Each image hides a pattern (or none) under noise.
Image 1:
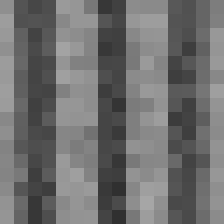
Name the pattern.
vertical stripes
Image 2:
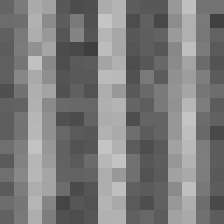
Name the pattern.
vertical stripes
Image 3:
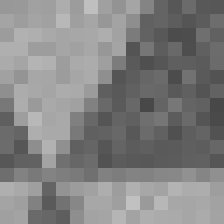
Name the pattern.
spokes from one point
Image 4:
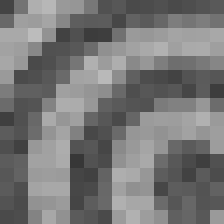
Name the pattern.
rings round one point
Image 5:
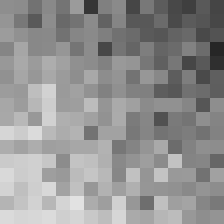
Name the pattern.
a smooth slope
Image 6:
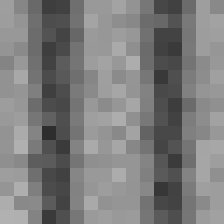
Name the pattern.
vertical stripes
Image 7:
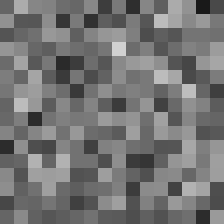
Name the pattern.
only noise
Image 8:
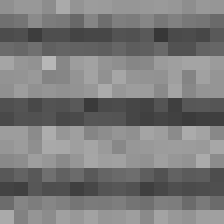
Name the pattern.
horizontal stripes
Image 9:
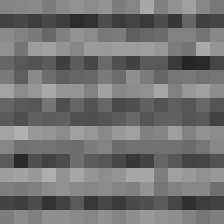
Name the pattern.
horizontal stripes
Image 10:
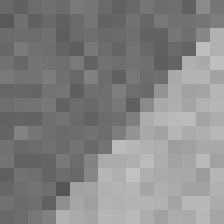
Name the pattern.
a sharp edge
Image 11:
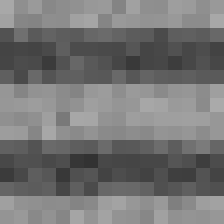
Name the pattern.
horizontal stripes
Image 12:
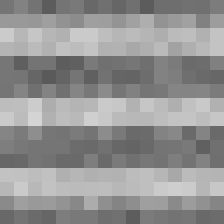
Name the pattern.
horizontal stripes
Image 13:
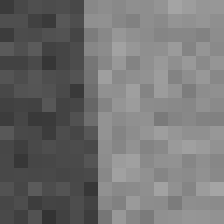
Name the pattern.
a sharp edge
